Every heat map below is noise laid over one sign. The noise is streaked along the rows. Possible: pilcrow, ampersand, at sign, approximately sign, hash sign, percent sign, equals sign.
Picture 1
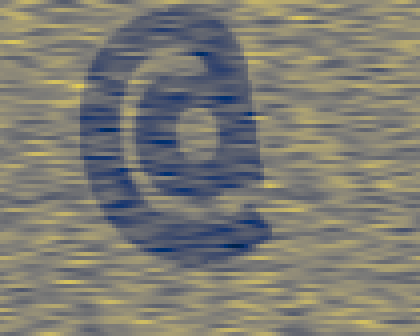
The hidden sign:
at sign
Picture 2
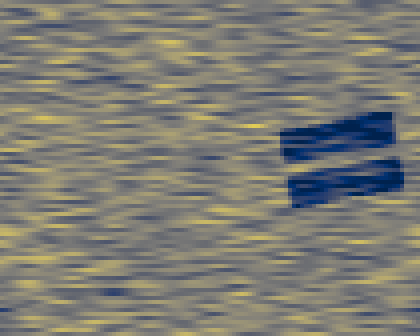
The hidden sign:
equals sign
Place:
middle right
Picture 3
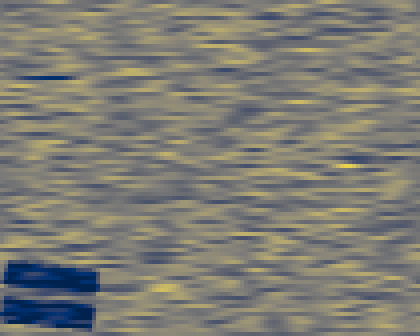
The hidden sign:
equals sign
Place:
bottom left
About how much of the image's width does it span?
a quarter
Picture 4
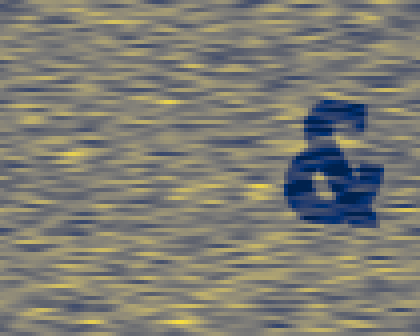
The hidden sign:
ampersand
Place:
middle right
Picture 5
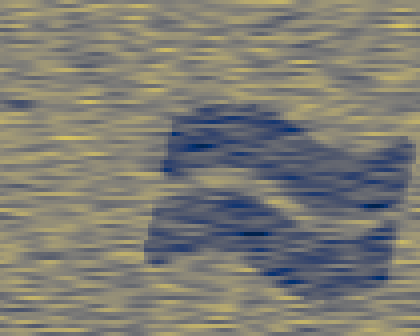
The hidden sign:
approximately sign
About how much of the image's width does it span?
two thirds
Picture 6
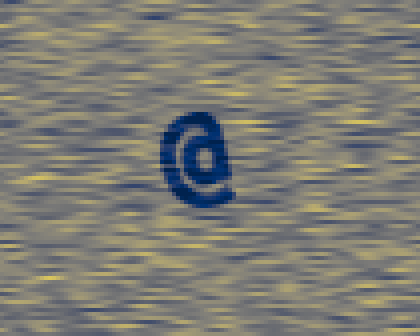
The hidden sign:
at sign
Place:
centre
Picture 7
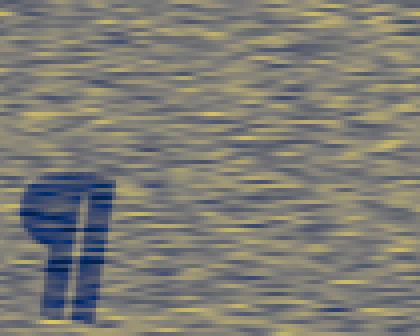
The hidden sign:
pilcrow
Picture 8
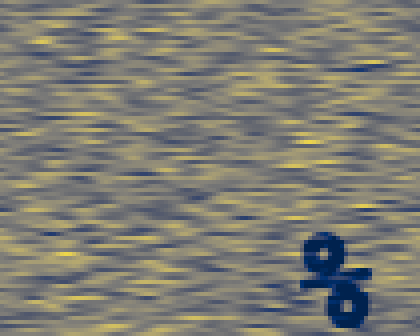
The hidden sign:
percent sign
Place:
bottom right
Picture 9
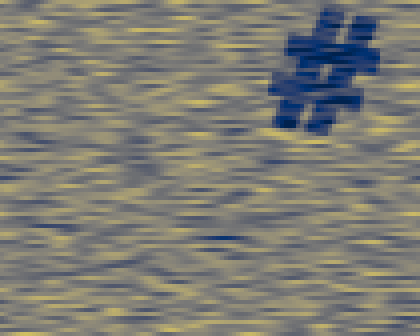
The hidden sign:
hash sign
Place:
top right
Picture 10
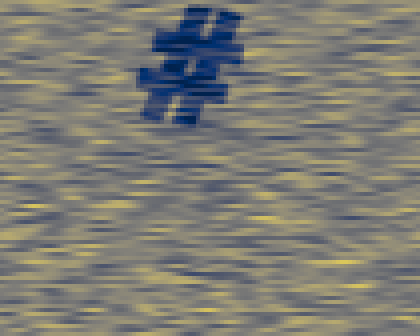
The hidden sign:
hash sign
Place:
top middle
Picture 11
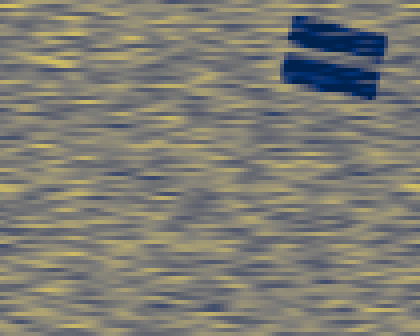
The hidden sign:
equals sign
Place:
top right
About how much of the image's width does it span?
a quarter
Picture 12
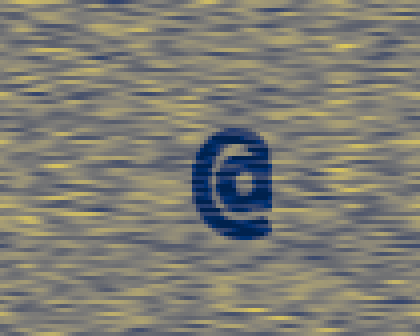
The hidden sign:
at sign
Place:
centre
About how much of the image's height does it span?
a third
